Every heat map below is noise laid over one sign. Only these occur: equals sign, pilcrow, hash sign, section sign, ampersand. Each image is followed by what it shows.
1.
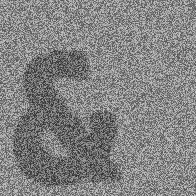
ampersand
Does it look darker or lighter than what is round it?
darker
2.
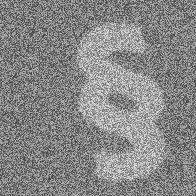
section sign
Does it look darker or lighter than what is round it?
lighter
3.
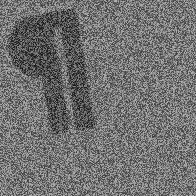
pilcrow
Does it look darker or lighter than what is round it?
darker
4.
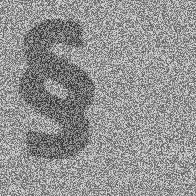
section sign
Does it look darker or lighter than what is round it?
darker
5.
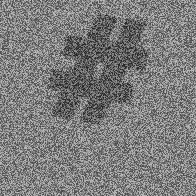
hash sign
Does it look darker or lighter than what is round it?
darker
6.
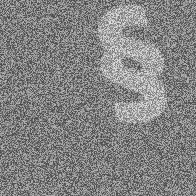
section sign
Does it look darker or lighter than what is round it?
lighter
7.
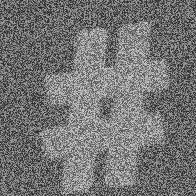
hash sign
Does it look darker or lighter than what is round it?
lighter
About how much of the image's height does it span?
nearly all
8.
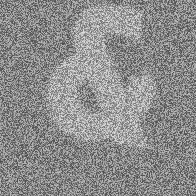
ampersand
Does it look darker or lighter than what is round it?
lighter
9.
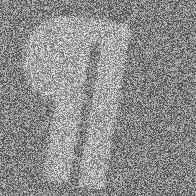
pilcrow
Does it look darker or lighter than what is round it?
lighter
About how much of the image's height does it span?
nearly all
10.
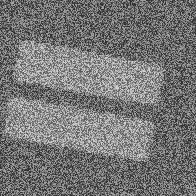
equals sign
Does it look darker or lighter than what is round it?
lighter
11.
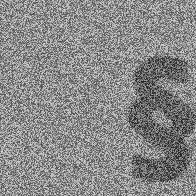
section sign
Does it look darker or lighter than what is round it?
darker
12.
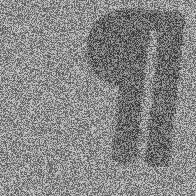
pilcrow
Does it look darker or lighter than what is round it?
darker
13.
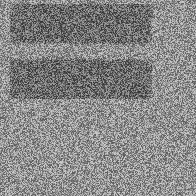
equals sign
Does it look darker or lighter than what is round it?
darker
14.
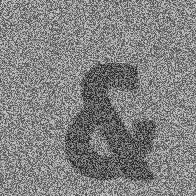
ampersand
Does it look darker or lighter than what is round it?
darker
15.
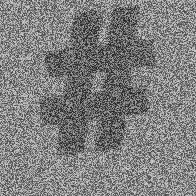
hash sign
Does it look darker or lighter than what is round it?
darker
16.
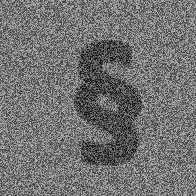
section sign
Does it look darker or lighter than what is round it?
darker
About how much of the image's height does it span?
two thirds
